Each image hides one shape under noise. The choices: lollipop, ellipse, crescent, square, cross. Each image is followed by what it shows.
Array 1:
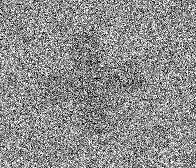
cross
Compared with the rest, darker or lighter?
darker
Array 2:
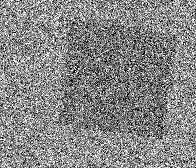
square
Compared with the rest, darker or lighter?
darker
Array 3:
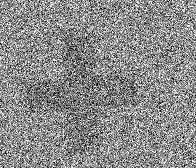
cross
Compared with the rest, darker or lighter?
darker
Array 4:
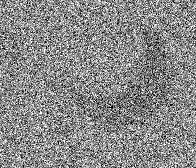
crescent
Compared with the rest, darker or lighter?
darker
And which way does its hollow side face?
up and left
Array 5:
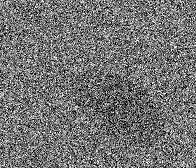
ellipse
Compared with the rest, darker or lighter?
darker
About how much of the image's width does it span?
half
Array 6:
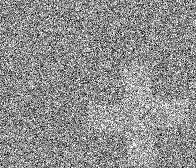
cross
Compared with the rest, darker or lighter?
lighter
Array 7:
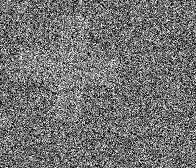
cross
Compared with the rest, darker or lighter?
lighter
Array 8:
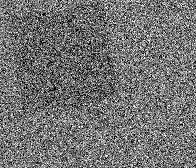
square
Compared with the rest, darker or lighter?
darker
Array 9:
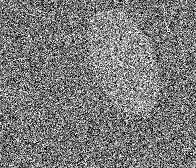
ellipse
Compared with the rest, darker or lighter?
lighter
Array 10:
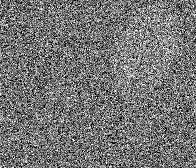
ellipse
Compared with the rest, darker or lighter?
lighter
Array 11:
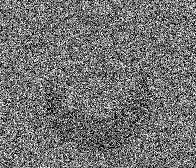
crescent
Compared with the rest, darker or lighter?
darker
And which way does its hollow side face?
up
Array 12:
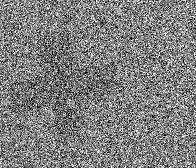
cross
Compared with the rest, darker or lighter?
darker
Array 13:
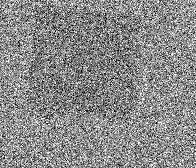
square
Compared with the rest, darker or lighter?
darker
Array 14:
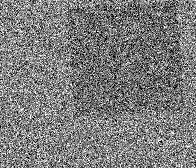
square
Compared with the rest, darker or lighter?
darker
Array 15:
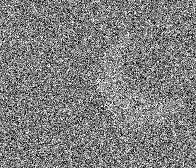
crescent
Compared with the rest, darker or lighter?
lighter
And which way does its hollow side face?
up and right
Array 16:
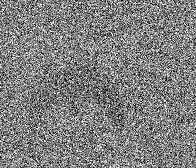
crescent
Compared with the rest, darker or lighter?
darker
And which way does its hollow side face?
down
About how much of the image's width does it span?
half
